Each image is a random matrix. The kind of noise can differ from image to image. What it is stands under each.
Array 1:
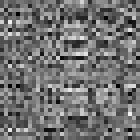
low rank plus noise
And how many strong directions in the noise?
two
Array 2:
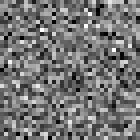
independent entries
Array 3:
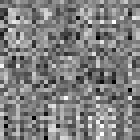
low rank plus noise
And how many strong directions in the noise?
two
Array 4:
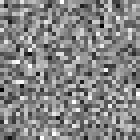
independent entries
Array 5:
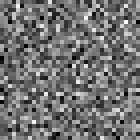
independent entries
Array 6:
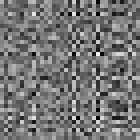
low rank plus noise
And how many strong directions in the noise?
one
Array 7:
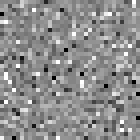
heavy tails
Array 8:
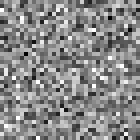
independent entries
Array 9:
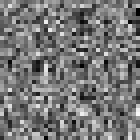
low rank plus noise
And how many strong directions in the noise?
three or four
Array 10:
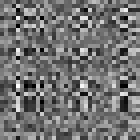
low rank plus noise
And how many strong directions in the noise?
one
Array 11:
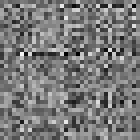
low rank plus noise
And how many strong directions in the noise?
two
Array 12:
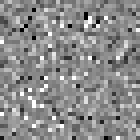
heavy tails
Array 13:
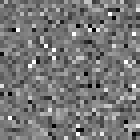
heavy tails
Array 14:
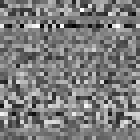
rows of uneven size
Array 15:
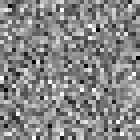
independent entries
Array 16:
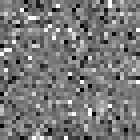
heavy tails
